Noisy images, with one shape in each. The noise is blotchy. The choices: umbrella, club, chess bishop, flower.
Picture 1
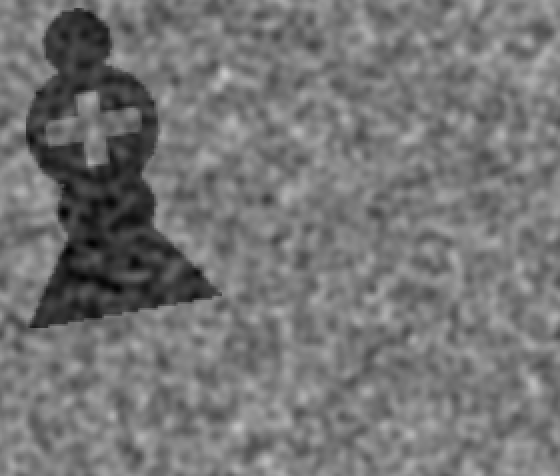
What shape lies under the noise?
chess bishop
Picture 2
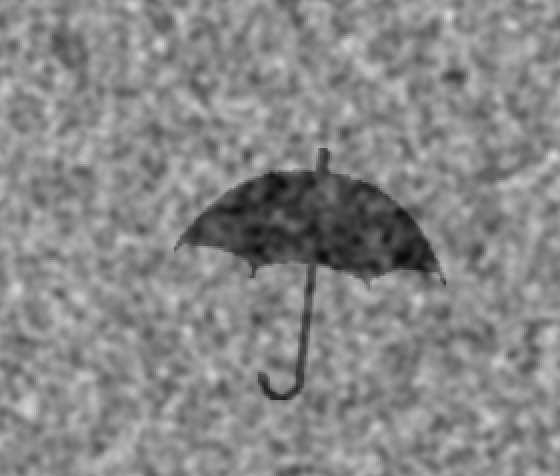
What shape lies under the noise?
umbrella
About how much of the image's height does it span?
half
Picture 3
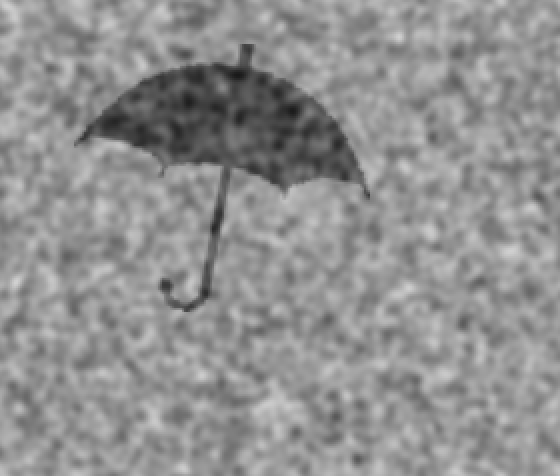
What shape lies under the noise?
umbrella
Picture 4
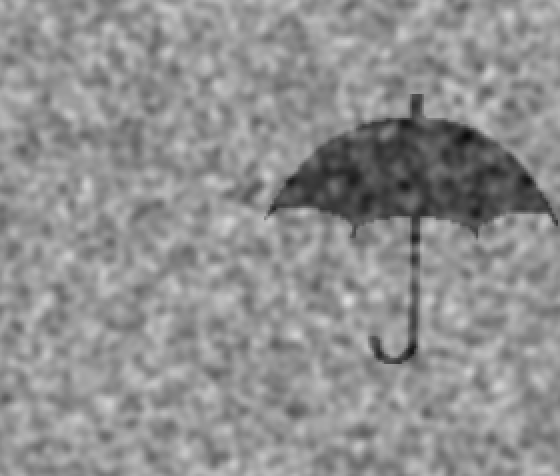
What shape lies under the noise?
umbrella
